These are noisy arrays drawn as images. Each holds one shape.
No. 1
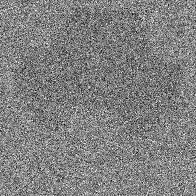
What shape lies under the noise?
car
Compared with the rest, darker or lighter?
darker
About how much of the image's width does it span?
nearly all
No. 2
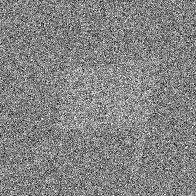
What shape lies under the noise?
flag
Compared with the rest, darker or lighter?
lighter
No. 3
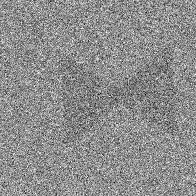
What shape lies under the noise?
bow tie
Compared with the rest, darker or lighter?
darker
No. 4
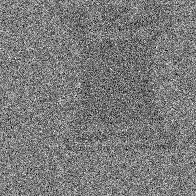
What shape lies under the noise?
chess rook
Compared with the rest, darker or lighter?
darker
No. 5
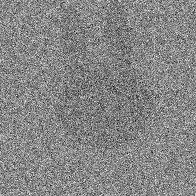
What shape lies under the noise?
rabbit's head
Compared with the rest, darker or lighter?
darker
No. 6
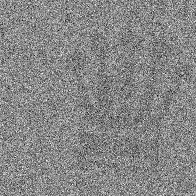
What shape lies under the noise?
chess queen
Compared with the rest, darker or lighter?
darker
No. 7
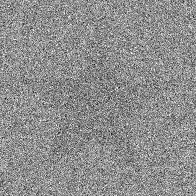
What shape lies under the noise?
star
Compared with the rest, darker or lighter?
darker
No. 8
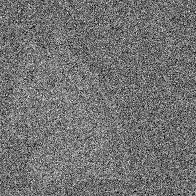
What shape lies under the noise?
chess knight
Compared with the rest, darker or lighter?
lighter
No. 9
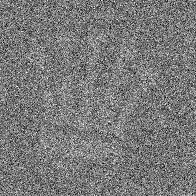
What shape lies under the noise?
chess queen
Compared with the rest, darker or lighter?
lighter
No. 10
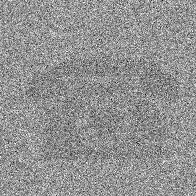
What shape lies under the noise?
telephone
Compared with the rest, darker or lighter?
darker
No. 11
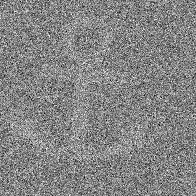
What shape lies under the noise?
anchor
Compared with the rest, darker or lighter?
lighter
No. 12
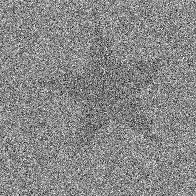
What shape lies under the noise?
star
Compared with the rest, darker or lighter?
darker
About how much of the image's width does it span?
two thirds
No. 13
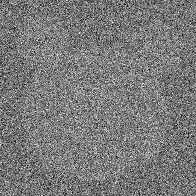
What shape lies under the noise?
bear's head
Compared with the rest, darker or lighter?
lighter
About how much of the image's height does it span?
nearly all
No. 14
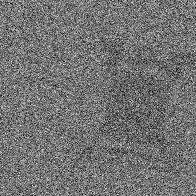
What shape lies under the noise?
chess rook
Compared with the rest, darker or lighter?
darker
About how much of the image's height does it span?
two thirds
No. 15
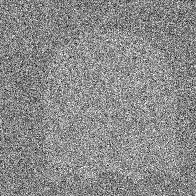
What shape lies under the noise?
ghost
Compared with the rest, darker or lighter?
lighter
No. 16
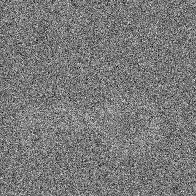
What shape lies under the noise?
key
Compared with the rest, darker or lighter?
lighter
